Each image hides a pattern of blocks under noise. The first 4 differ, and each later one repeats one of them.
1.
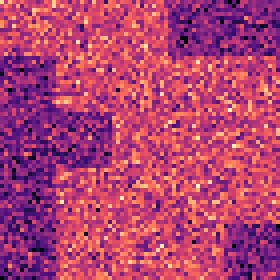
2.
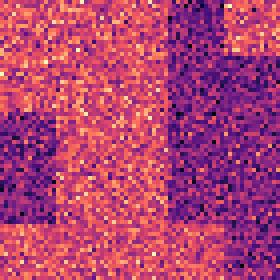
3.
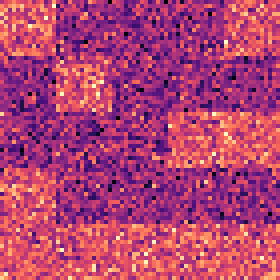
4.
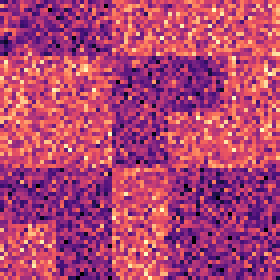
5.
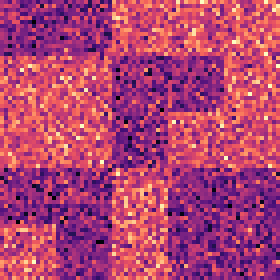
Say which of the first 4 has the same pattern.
4
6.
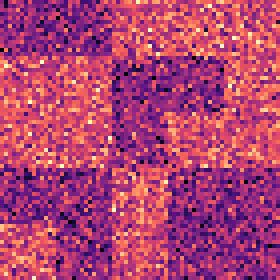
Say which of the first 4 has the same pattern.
4
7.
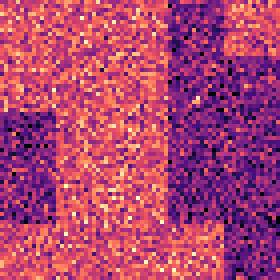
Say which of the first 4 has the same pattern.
2
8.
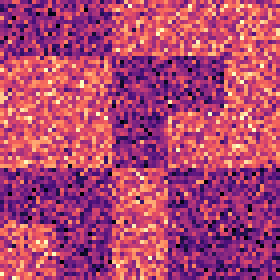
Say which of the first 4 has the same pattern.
4
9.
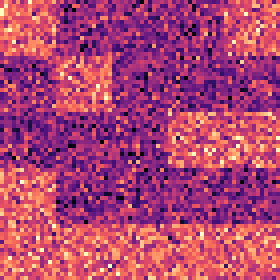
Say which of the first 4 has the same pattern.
3
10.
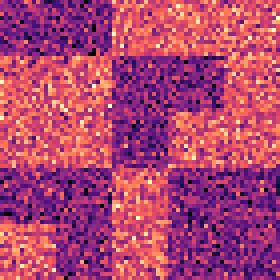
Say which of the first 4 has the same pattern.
4
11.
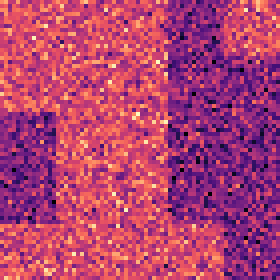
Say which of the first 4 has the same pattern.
2
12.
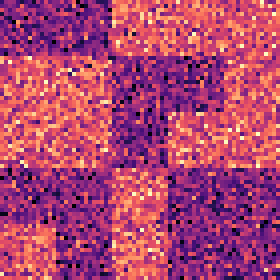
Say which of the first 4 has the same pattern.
4
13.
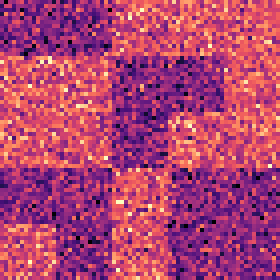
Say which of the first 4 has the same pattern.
4
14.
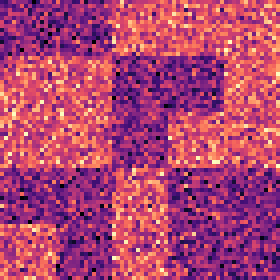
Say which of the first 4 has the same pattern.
4
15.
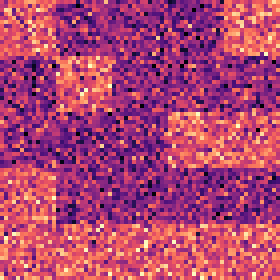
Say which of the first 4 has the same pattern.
3
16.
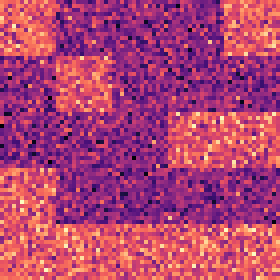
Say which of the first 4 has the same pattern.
3
